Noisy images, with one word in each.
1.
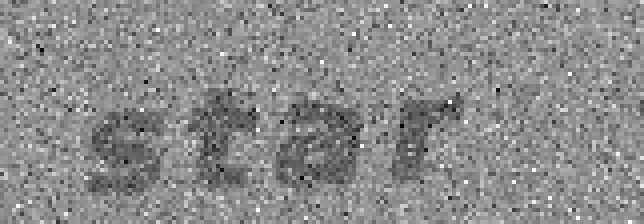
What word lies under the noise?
star
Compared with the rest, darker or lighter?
darker
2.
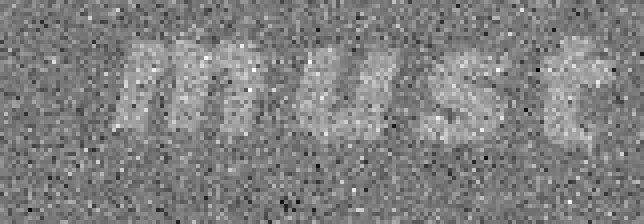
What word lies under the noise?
must
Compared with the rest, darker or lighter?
lighter
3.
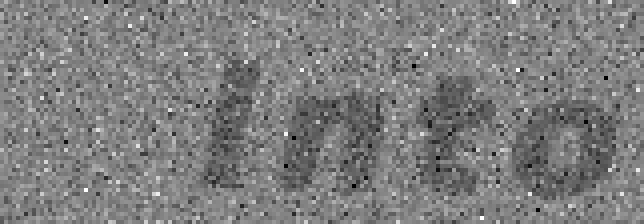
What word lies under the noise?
into
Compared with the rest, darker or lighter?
darker
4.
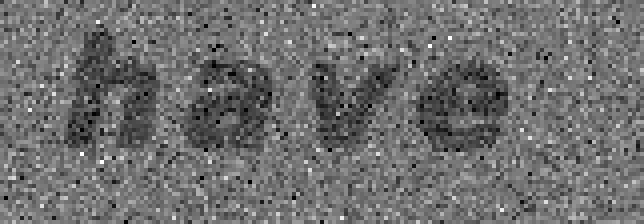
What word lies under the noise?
have
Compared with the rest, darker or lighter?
darker
